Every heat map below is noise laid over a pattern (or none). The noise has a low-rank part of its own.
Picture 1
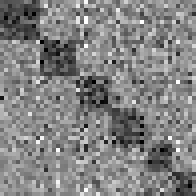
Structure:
blocks along the diagonal
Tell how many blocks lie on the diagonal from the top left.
6
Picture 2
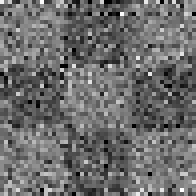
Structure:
a checkerboard
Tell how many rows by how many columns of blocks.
3 by 3
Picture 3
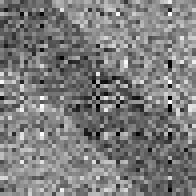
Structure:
a diagonal band
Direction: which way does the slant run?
top left to bottom right
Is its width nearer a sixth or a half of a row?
a half
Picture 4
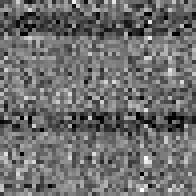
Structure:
bands of rows
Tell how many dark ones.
2
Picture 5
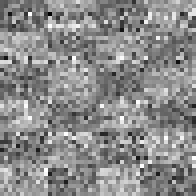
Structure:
a checkerboard
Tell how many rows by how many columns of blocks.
6 by 4
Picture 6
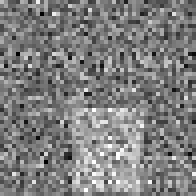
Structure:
one block
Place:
bottom middle
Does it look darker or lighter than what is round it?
lighter
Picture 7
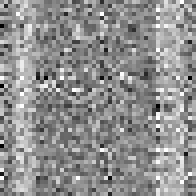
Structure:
bands of columns
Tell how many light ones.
2
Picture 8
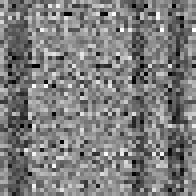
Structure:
bands of columns
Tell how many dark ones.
3
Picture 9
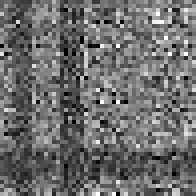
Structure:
bands of rows crossing bands of columns
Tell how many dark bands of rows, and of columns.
1 and 2
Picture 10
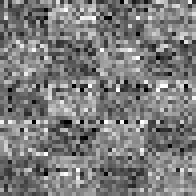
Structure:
a checkerboard
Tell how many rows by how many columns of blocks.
5 by 4
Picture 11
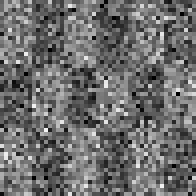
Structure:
a checkerboard
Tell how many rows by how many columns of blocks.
3 by 6
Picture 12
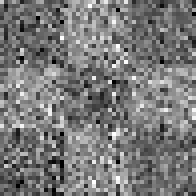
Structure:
a checkerboard
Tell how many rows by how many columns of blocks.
3 by 3
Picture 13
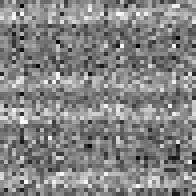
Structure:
bands of rows
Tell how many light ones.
4
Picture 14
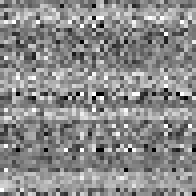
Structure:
bands of rows
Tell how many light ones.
4
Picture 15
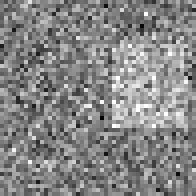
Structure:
one block
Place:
middle right
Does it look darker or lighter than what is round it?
lighter
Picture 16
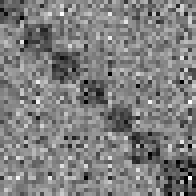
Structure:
blocks along the diagonal
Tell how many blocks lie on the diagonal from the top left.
7
